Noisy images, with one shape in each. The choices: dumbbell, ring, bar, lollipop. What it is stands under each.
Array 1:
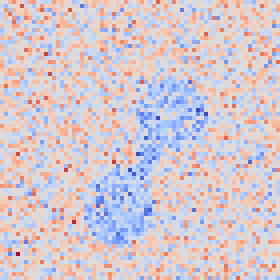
blue dumbbell
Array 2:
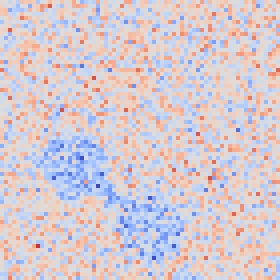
blue dumbbell
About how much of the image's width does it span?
half
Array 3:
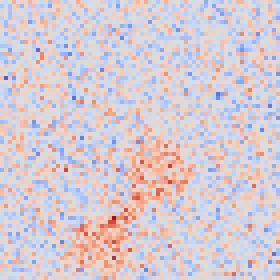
red dumbbell
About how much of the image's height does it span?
half
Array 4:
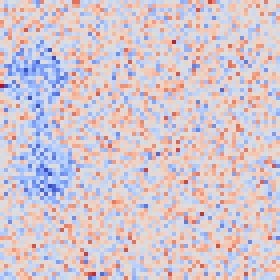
blue dumbbell
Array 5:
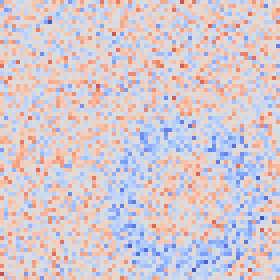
blue ring
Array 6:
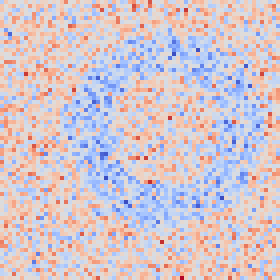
blue ring
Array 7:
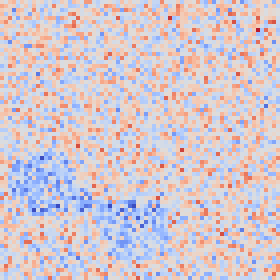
blue dumbbell
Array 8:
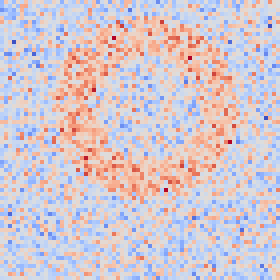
red ring
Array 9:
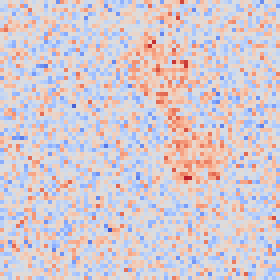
red dumbbell
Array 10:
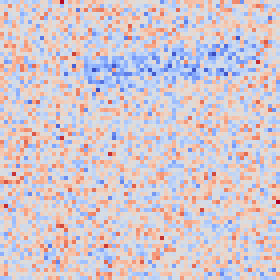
blue bar
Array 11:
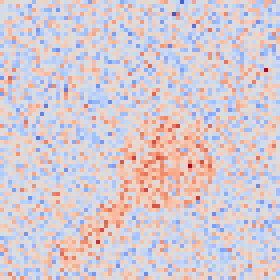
red lollipop
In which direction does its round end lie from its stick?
up and right
